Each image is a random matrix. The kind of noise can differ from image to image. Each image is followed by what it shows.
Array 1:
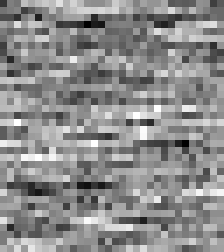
streaked along the rows
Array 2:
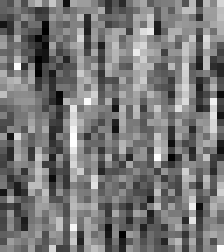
streaked along the columns
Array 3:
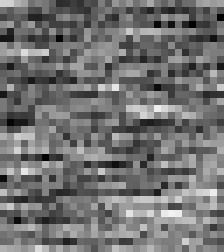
streaked along the rows
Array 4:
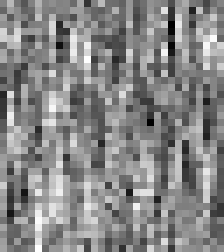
streaked along the columns
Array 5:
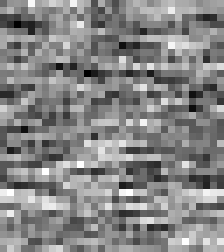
streaked along the rows
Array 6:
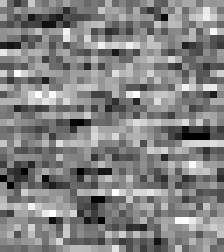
streaked along the rows
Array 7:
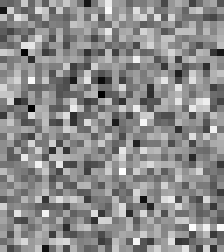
low rank plus noise
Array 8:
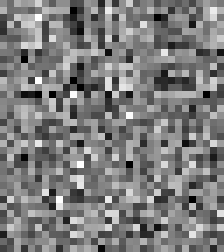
low rank plus noise
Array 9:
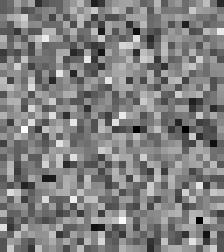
independent entries
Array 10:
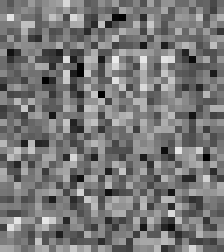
low rank plus noise
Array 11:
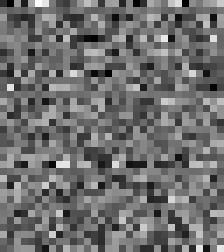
rows of uneven size
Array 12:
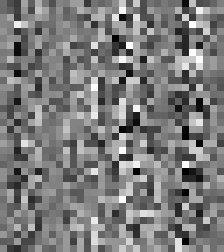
columns of uneven size
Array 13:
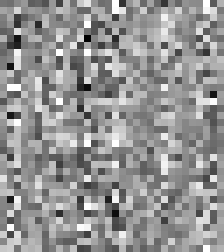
columns of uneven size
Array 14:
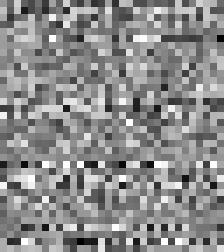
rows of uneven size
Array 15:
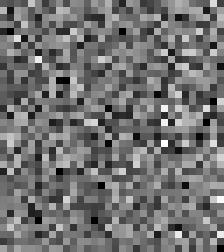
low rank plus noise
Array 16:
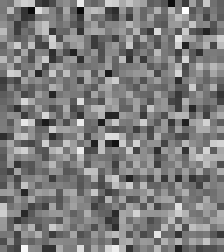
low rank plus noise
